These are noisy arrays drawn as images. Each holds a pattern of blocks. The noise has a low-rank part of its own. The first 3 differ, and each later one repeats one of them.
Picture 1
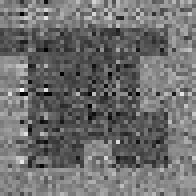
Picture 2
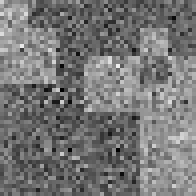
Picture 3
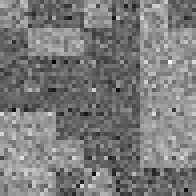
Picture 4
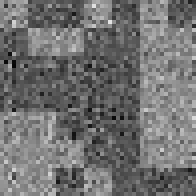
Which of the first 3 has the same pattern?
3
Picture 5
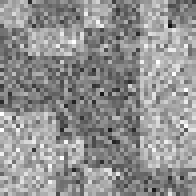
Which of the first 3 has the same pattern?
3
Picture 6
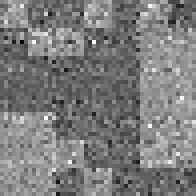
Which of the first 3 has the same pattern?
3
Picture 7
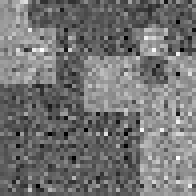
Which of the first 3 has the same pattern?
2
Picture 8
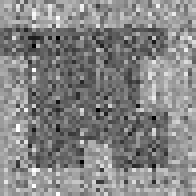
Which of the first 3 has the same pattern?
1
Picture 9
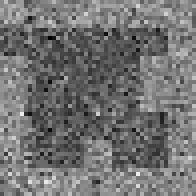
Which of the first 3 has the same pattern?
1
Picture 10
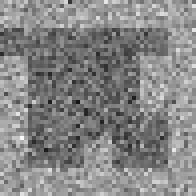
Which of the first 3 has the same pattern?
1
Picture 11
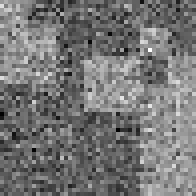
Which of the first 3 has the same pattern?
2
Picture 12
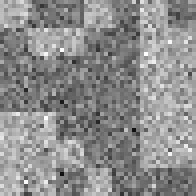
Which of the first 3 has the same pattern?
3
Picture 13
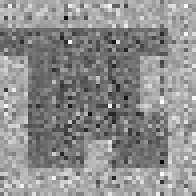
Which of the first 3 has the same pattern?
1
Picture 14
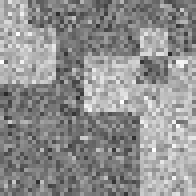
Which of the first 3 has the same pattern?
2
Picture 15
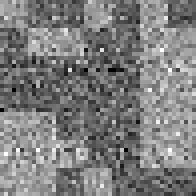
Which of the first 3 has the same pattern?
3
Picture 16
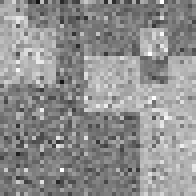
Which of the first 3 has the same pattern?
2
